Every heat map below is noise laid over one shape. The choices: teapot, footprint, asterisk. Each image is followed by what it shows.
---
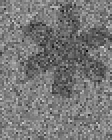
asterisk
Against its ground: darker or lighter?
darker
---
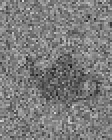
teapot
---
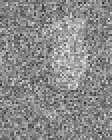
footprint
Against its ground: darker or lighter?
lighter
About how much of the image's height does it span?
half
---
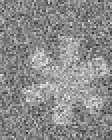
asterisk
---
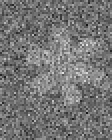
asterisk
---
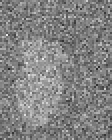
footprint
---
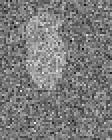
footprint
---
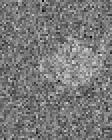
teapot
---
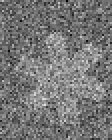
asterisk
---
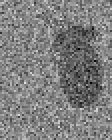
footprint
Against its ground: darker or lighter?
darker
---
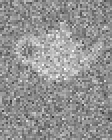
teapot
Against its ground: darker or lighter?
lighter
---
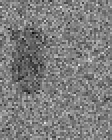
footprint
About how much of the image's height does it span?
half
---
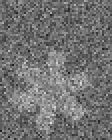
asterisk
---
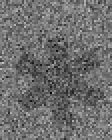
asterisk
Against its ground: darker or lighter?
darker
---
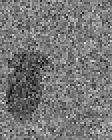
footprint
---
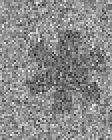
asterisk
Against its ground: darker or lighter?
darker
